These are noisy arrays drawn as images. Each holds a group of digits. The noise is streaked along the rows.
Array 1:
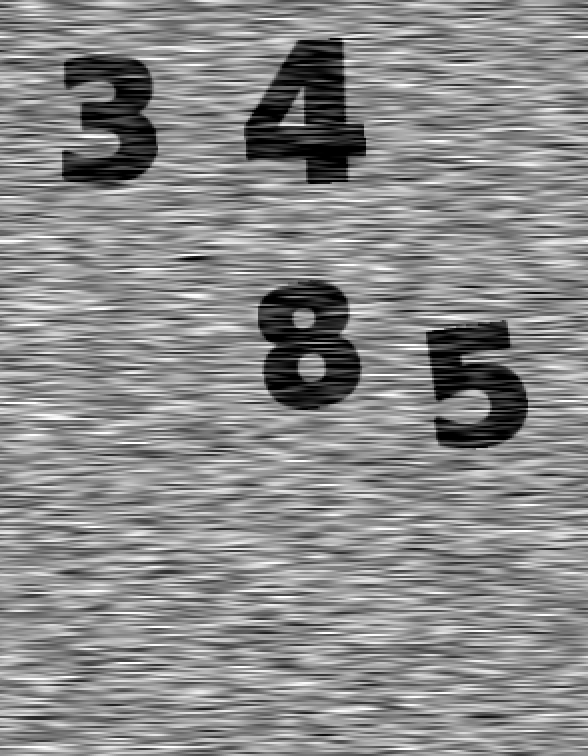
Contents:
top left: 3; top middle: 4; centre: 8; middle right: 5
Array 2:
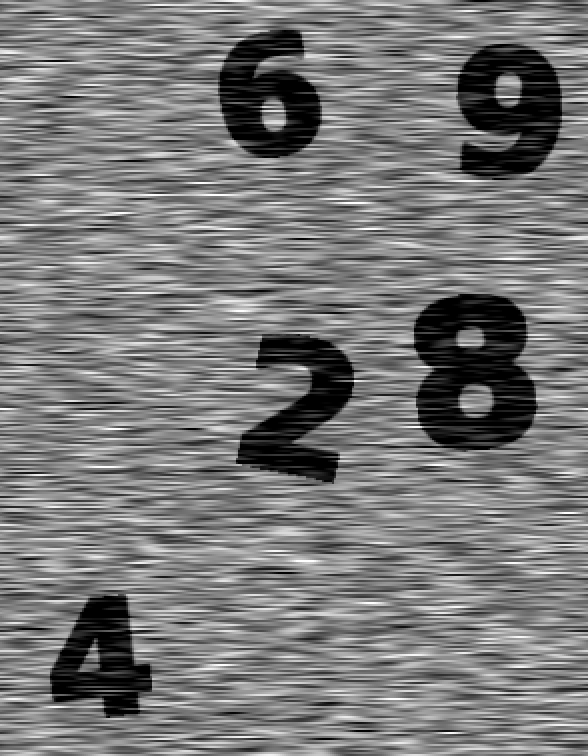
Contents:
top middle: 6; top right: 9; centre: 2; middle right: 8; bottom left: 4
